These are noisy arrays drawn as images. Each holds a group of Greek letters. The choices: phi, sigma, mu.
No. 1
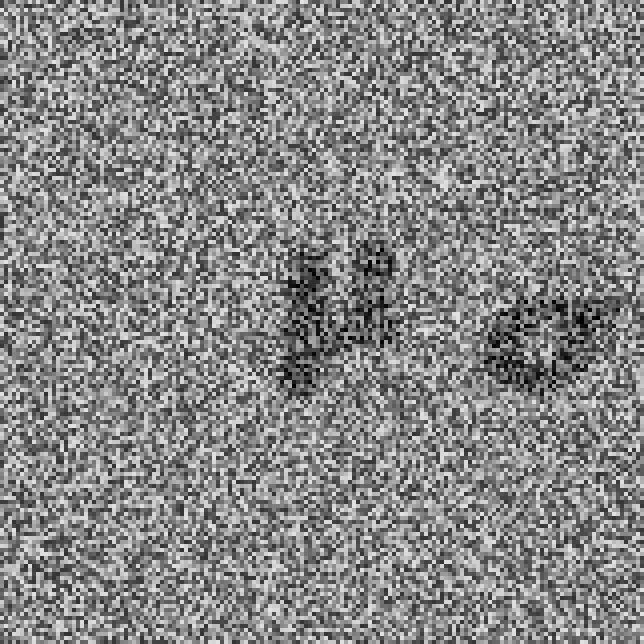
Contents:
centre: mu; middle right: sigma
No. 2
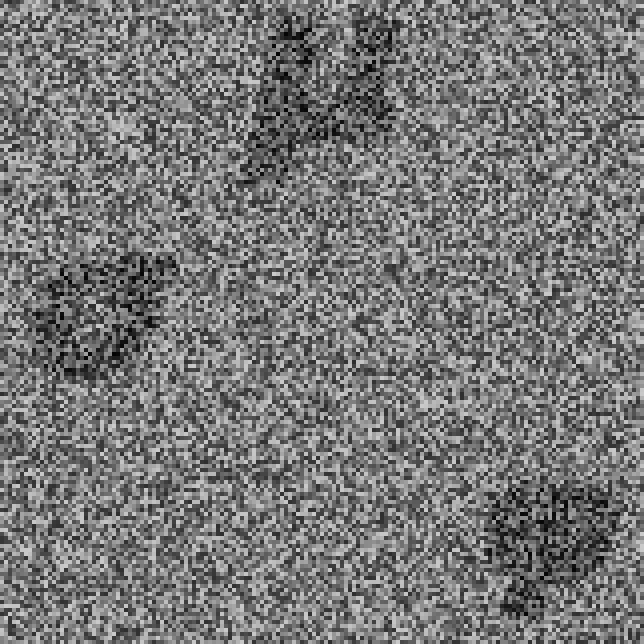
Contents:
top middle: mu; middle left: sigma; bottom right: phi
